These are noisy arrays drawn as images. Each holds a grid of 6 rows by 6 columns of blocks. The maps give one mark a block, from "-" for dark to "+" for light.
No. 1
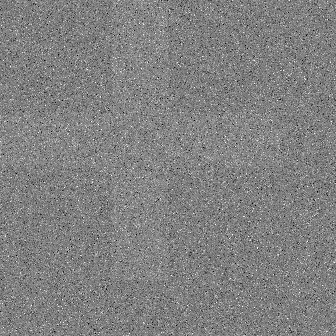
- - + - - -
- - + - - -
+ + + + + -
- - + - - -
- - + - - -
- - - - - -
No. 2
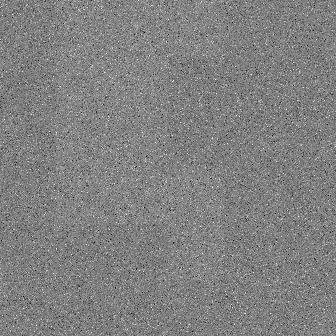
- + + + - -
- + + - - -
- + + - - -
- + + + - -
- - - + - -
- - - - - -
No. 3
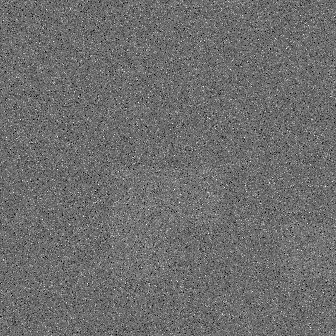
- - - - - -
- - - - - -
- - - - - -
- - + + - -
- - + - - +
- - - - - -
